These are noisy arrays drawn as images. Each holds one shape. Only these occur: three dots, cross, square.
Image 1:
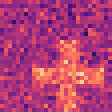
cross
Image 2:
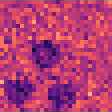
three dots
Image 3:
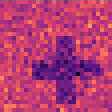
cross
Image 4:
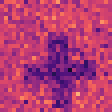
cross
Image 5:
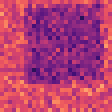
square
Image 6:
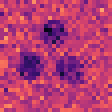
three dots
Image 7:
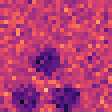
three dots
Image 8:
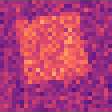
square
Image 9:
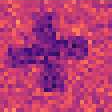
cross
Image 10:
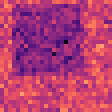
square
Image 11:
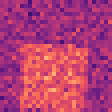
square
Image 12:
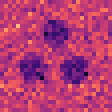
three dots
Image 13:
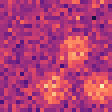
three dots
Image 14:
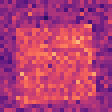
square
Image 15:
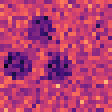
three dots
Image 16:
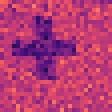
cross
